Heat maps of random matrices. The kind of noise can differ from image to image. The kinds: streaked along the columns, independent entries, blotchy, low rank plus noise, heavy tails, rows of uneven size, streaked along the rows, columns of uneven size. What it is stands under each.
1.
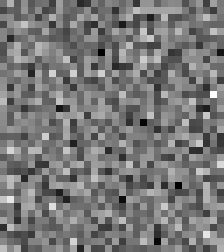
independent entries
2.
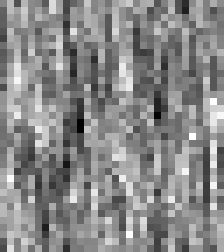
streaked along the columns
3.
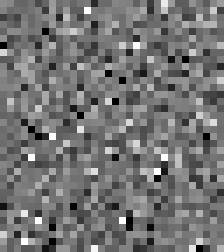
heavy tails
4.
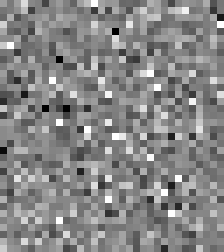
heavy tails
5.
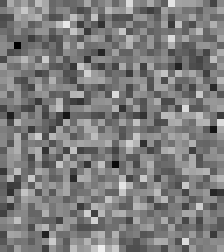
independent entries
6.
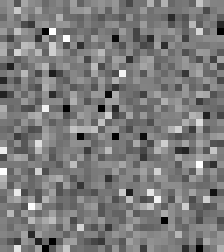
heavy tails
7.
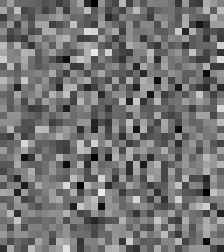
low rank plus noise
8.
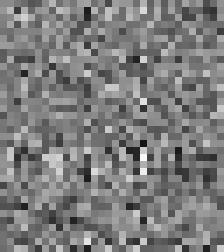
low rank plus noise
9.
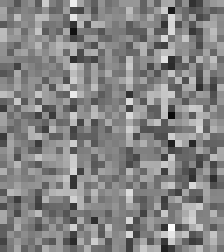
columns of uneven size
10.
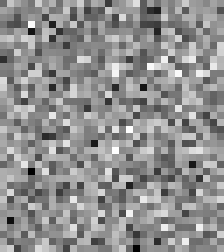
independent entries
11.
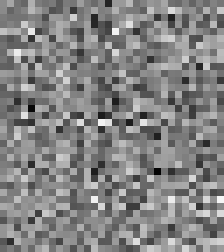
low rank plus noise
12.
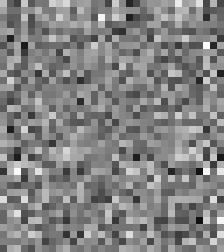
low rank plus noise
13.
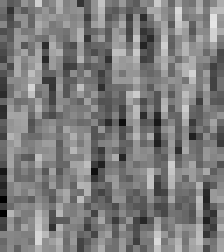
streaked along the columns
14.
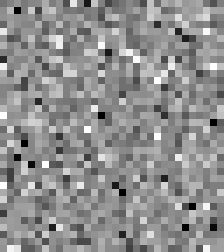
heavy tails
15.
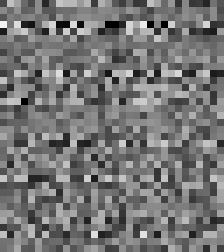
rows of uneven size
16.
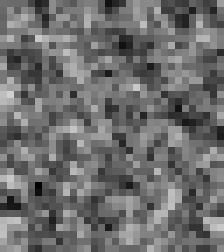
blotchy
